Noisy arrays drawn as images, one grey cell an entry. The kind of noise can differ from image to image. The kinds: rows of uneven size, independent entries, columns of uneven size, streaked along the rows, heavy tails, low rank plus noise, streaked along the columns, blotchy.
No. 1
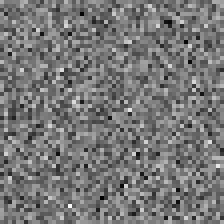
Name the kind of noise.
independent entries
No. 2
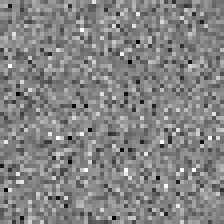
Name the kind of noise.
heavy tails
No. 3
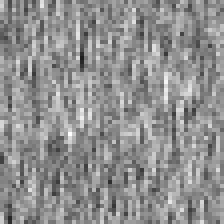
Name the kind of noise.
streaked along the columns
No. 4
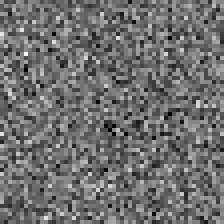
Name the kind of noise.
independent entries
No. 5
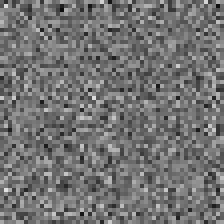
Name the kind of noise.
low rank plus noise
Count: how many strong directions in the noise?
three or four
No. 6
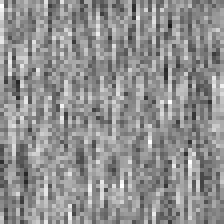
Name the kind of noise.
streaked along the columns
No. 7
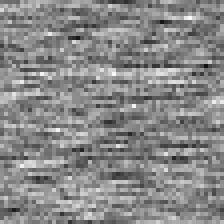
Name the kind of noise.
streaked along the rows
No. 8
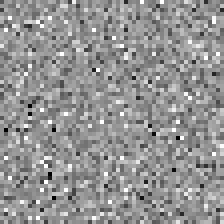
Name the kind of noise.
heavy tails
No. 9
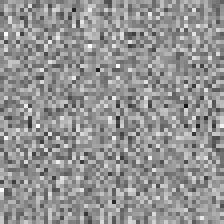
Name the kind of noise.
low rank plus noise
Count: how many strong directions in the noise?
two
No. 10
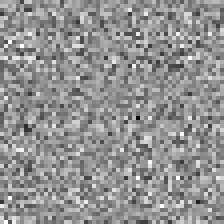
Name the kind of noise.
low rank plus noise
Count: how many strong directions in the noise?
five to eight
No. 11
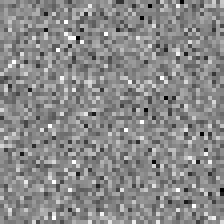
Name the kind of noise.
heavy tails
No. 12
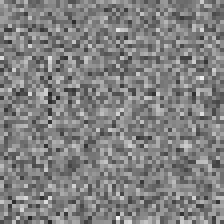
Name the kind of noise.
low rank plus noise
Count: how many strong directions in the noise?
three or four
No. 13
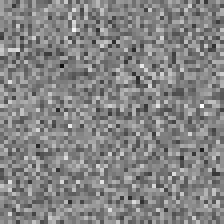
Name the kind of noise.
independent entries
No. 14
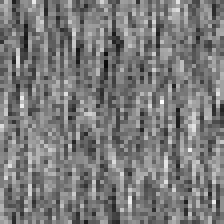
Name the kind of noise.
streaked along the columns
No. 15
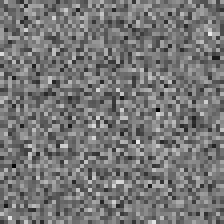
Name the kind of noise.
independent entries
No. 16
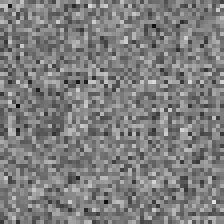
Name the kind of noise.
low rank plus noise
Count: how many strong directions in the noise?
one
